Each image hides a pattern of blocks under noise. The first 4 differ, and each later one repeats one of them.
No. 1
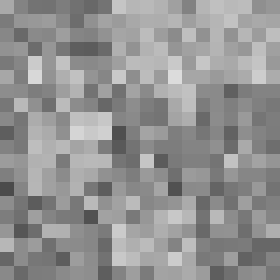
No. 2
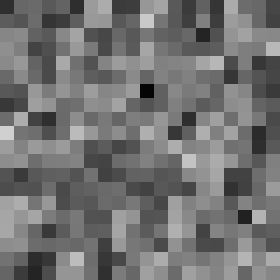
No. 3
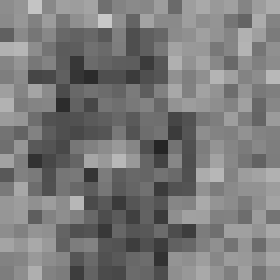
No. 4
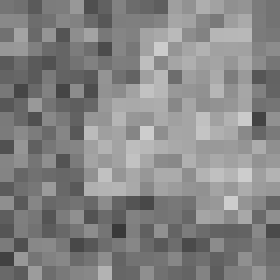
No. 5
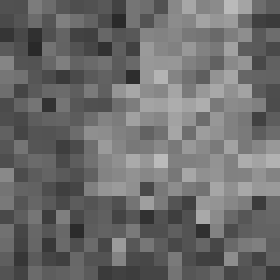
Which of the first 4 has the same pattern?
4
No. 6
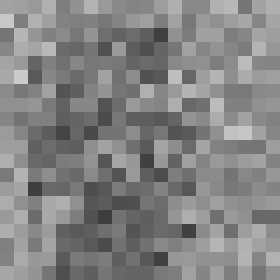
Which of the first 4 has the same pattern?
3
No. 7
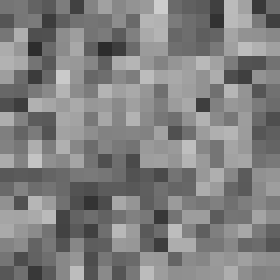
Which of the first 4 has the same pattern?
2
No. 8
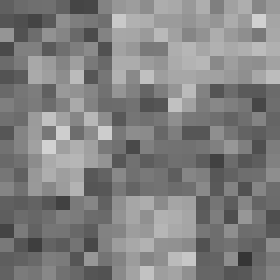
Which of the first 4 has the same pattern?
1
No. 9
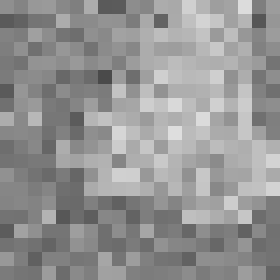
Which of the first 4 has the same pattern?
4
